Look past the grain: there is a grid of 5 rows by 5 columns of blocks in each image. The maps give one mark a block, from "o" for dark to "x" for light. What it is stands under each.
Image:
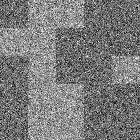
oxxoo
xxooo
oxoox
oxxoo
oxxoo
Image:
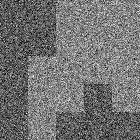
ooxxx
ooxxx
oxxxx
oxxox
oxooo
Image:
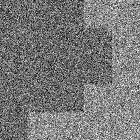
oooxx
oooox
oooox
oooxx
oxxxx
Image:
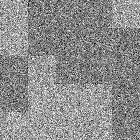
xooox
xoooo
oxooo
oxxxo
xxxxo
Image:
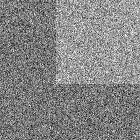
ooxxx
ooxxx
ooxxx
ooooo
ooooo
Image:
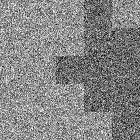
xxxox
xxxoo
xxooo
xxxoo
xxxxo
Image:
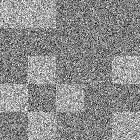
xxooo
ooooo
oxoox
xoxoo
oxoox
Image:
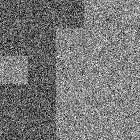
oooxx
ooxxx
xoxxx
ooxxx
ooxxx
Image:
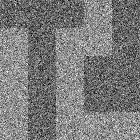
oooxo
xoxxo
xoxoo
xoxoo
xoxxx
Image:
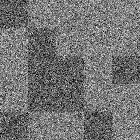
oxxxx
xoxxx
xooxo
xooxx
oxxox
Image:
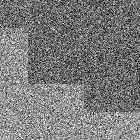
ooooo
xoooo
xoooo
xxxoo
xxxxx
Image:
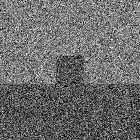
xxxxx
xxxxx
xxoxx
ooooo
ooooo
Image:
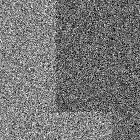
xxooo
xxooo
xxooo
xxooo
xxxxo
